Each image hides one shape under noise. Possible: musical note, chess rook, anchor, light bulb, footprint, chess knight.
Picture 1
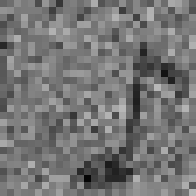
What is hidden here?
dark musical note
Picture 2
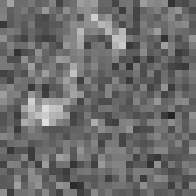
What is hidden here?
light musical note
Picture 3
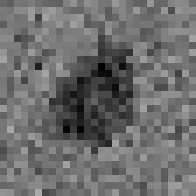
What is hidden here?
dark chess knight
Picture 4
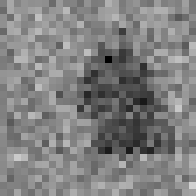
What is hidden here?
dark chess knight
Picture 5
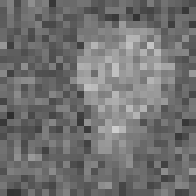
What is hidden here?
light light bulb
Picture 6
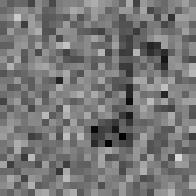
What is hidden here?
dark musical note
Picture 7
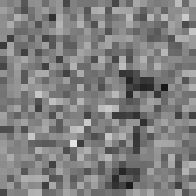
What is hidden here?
dark musical note
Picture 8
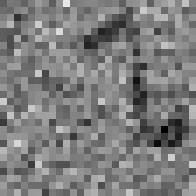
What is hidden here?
dark musical note
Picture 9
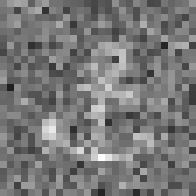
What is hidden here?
light anchor
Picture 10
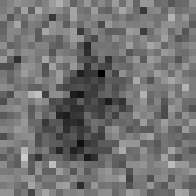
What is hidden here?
dark chess knight
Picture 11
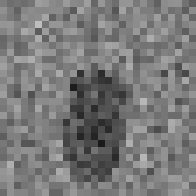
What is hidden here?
dark footprint
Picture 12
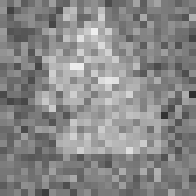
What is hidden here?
light chess knight
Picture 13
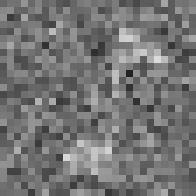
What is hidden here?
light musical note
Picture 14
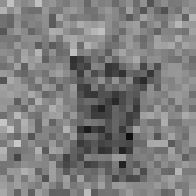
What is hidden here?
dark chess rook
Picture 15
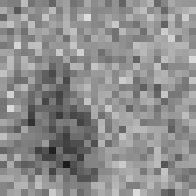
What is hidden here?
dark chess knight
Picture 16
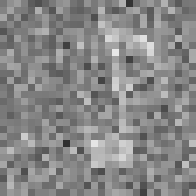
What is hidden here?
light musical note
